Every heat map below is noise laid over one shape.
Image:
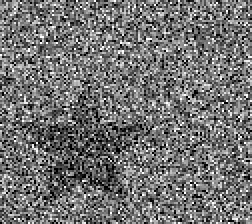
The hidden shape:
star
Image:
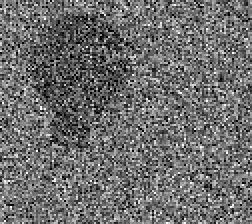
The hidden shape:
light bulb
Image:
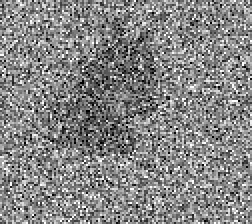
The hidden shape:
chess knight
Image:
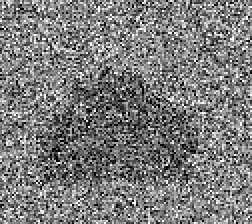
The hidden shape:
cloud
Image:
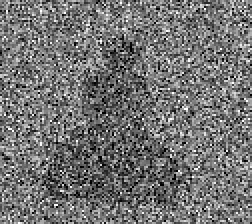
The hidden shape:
chess pawn
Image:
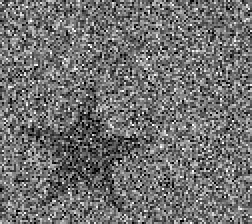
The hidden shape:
star
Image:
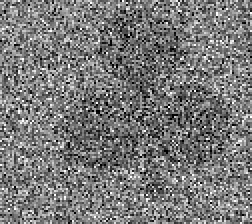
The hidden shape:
club
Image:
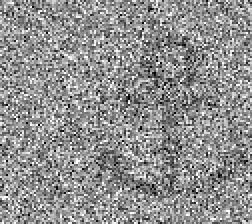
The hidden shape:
anchor
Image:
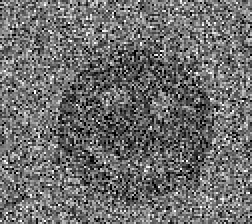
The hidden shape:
smiling face
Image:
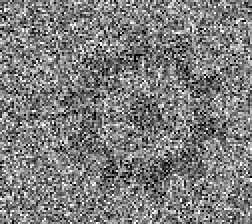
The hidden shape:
gear
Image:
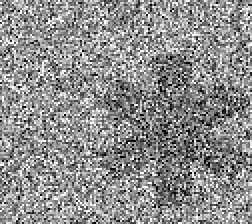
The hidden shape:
asterisk
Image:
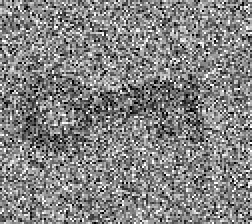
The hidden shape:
key
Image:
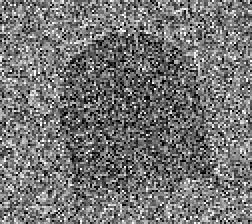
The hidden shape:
ghost
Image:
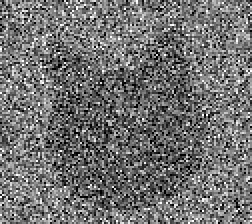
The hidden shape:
cat's head
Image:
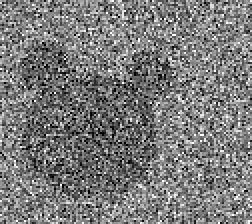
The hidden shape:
bear's head
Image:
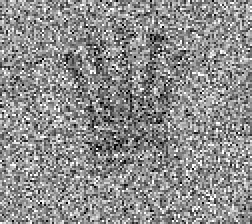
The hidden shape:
chess queen
